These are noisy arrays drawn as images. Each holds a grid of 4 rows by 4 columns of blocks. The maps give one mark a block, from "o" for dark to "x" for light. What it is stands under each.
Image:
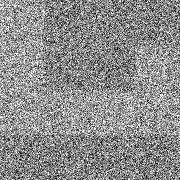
xooo
xoox
xxxx
oooo
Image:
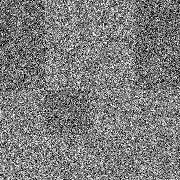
oxxo
oxxo
xoxx
xxxx
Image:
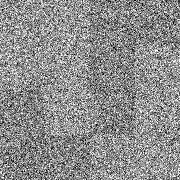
xxoo
xxox
oxox
ooxx
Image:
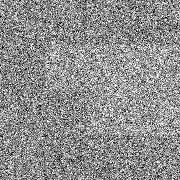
oooo
oxxx
ooxx
oooo
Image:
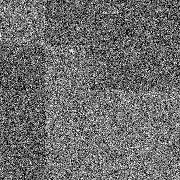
xooo
oxoo
oxxx
oxxx
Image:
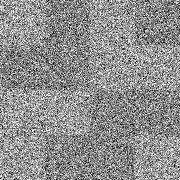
xoxo
ooxx
xxoo
xoox
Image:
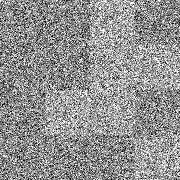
ooxo
ooxx
oxxo
ooox
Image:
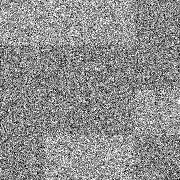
xxxo
oooo
ooox
oxxo
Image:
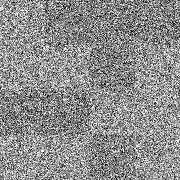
xooo
xxox
ooxx
xxox
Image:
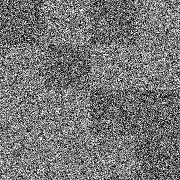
oxox
xoxx
xxoo
xxxo
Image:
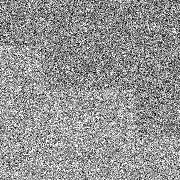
oooo
xooo
xxxo
xxxx
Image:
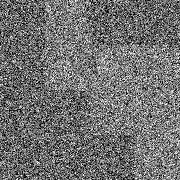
oxoo
oxxx
ooxx
ooox
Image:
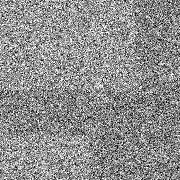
xxxo
xxxo
oooo
xxoo
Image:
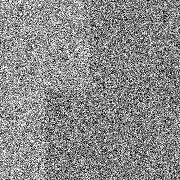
xxoo
xxoo
xooo
xooo
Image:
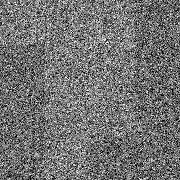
xxxo
oxxo
oxxo
oxoo
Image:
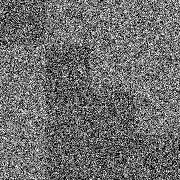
oxxx
xoxx
xoox
xooo
